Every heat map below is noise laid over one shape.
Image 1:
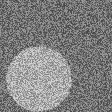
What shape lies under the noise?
disc
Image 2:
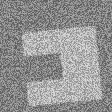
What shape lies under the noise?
square with a notch
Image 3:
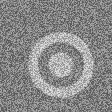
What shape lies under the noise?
bullseye
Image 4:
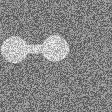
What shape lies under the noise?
dumbbell
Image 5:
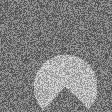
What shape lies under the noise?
disc with a wedge cut out
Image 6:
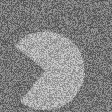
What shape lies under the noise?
disc with a wedge cut out
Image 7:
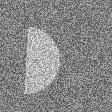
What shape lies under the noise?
half disc
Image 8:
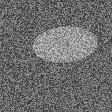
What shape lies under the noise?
ellipse
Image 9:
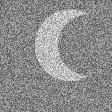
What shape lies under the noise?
crescent
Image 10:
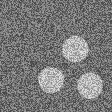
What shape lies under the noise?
three dots
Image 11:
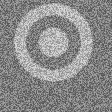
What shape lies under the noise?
bullseye
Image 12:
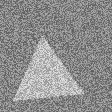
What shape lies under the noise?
triangle
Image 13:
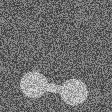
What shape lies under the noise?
dumbbell
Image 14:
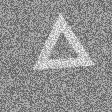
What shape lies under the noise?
triangle frame
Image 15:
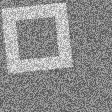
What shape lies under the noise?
square frame
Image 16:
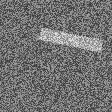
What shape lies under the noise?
bar
